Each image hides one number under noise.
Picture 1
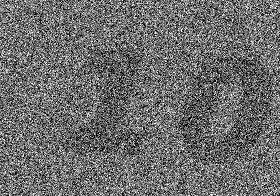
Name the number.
10
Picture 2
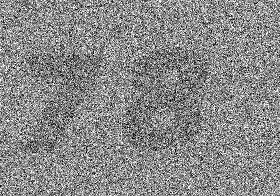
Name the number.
78
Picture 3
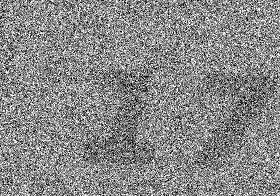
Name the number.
17
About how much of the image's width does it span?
two thirds
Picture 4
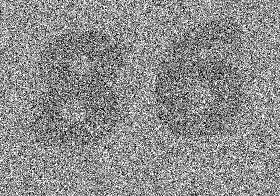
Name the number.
86
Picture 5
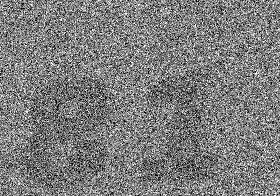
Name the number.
81
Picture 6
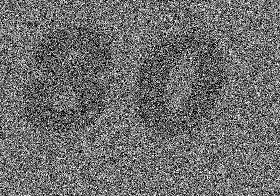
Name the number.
80
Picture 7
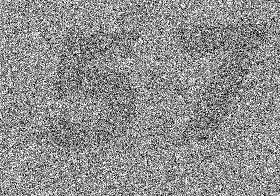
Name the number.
57
